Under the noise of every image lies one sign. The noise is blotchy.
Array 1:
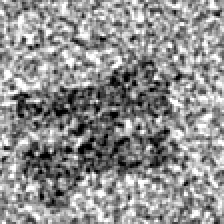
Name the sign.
not-equal sign
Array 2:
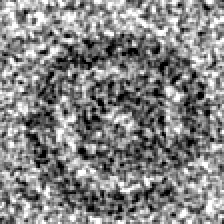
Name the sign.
at sign
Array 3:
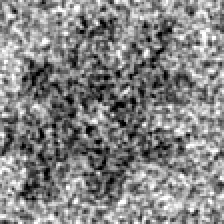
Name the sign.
hash sign
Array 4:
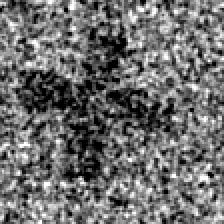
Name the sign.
plus sign
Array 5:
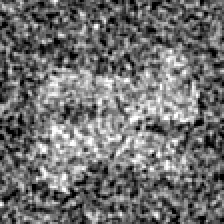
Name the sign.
not-equal sign
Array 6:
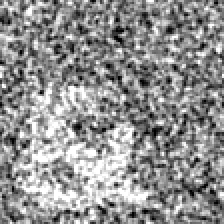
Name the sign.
ampersand
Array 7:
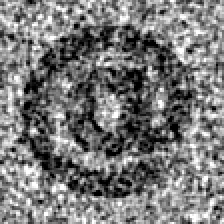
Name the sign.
at sign
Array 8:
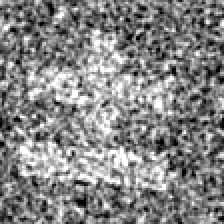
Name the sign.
plus-minus sign
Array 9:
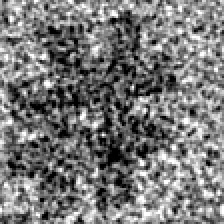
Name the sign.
hash sign
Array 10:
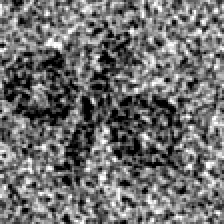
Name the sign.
percent sign
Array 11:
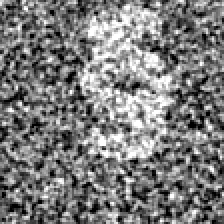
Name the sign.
section sign
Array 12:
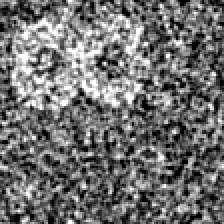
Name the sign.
infinity sign
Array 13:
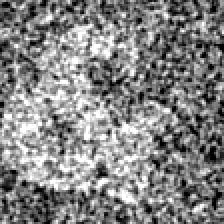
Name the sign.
ampersand
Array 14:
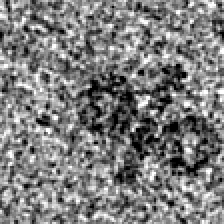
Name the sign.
percent sign
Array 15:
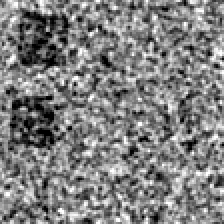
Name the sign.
colon
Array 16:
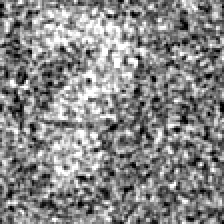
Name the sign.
question mark
